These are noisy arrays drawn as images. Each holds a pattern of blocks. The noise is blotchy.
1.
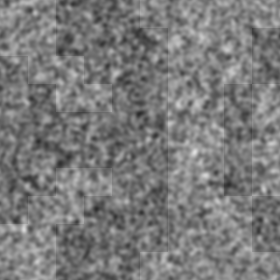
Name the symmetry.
top and bottom mirror each other
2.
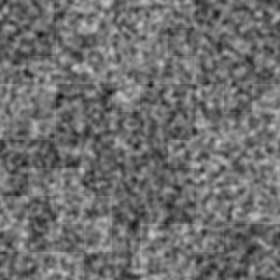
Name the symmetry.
mirrored about the diagonal from the bottom left
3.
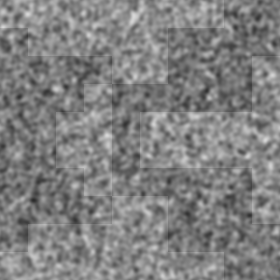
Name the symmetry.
top and bottom mirror each other
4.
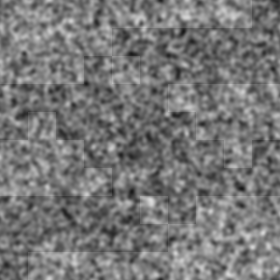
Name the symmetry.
the same after a half turn
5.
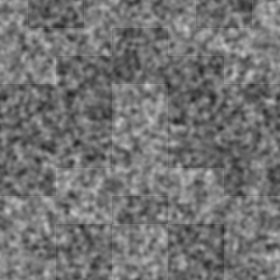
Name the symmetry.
left and right mirror each other
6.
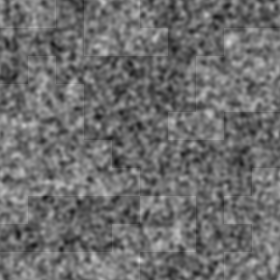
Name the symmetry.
no symmetry
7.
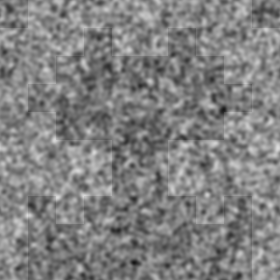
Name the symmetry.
left and right mirror each other
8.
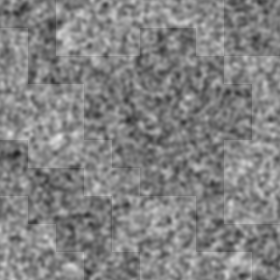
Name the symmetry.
mirrored about the diagonal from the bottom left
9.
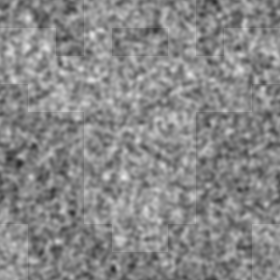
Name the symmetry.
left and right mirror each other
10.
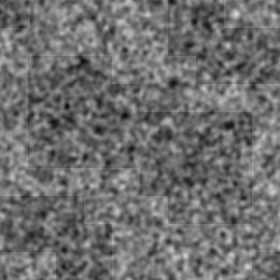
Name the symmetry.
the same after a half turn
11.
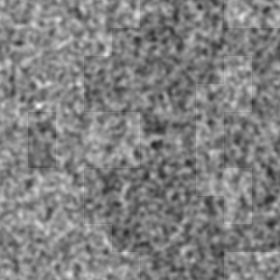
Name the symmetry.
top and bottom mirror each other
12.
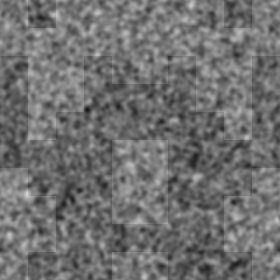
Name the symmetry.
left and right mirror each other
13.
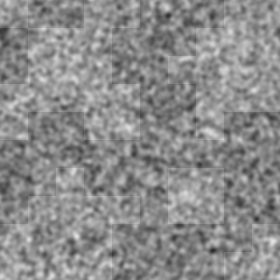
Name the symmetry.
mirrored about the diagonal from the top left
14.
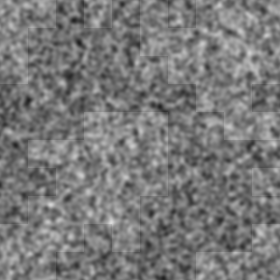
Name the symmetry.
mirrored about the diagonal from the bottom left
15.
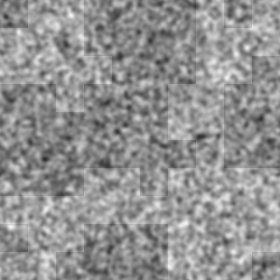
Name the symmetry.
mirrored about the diagonal from the top left
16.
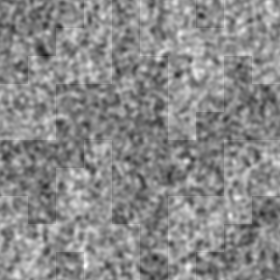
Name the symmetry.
the same after a half turn
